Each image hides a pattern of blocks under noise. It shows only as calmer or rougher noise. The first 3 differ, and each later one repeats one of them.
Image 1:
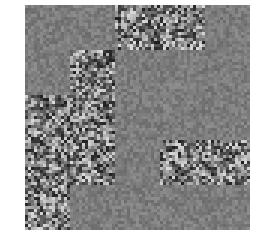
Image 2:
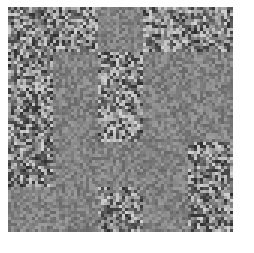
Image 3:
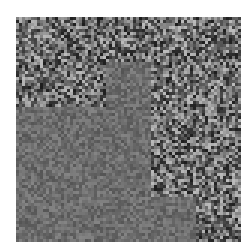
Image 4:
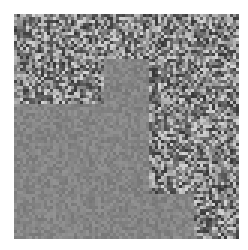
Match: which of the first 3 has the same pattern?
3
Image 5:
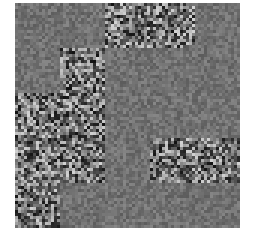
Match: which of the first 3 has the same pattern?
1
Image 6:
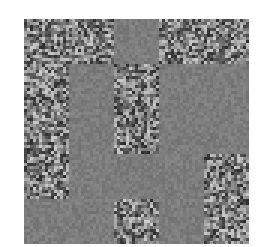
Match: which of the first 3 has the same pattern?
2
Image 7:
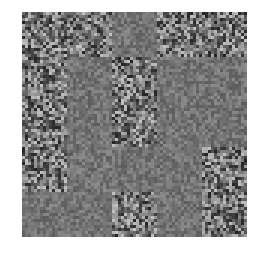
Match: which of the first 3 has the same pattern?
2
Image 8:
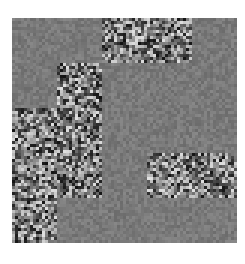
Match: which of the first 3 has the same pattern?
1
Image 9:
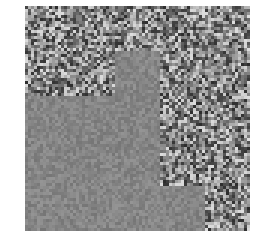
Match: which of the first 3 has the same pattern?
3
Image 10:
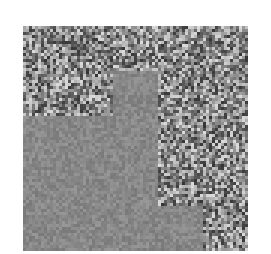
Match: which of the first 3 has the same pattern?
3
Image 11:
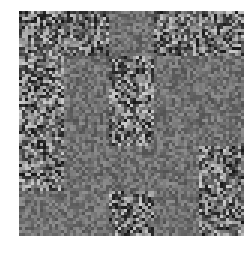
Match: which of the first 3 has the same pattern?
2
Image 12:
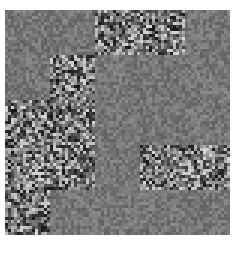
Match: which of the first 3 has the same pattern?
1
